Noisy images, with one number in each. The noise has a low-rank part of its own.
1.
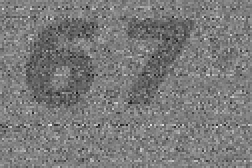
67
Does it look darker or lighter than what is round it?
darker
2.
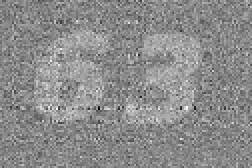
63
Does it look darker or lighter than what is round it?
lighter
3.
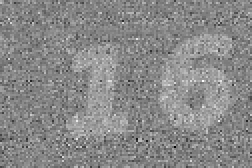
16
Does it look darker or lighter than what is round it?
lighter
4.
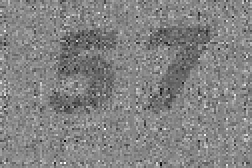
57
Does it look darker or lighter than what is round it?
darker
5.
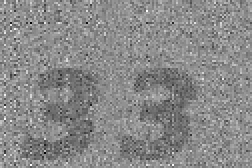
33
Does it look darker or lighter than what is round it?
darker
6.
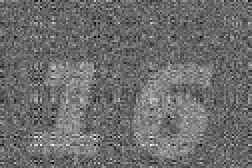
16
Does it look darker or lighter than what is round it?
lighter
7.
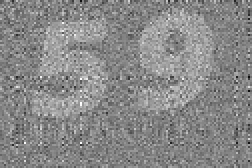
59
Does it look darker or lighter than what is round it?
lighter
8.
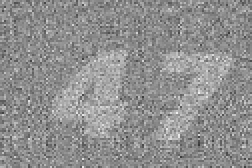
47
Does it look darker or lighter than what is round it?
lighter
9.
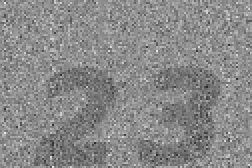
23
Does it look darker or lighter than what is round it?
darker
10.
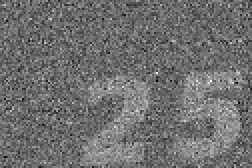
25
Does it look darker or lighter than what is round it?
lighter
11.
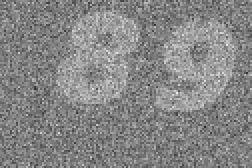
89
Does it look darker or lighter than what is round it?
lighter
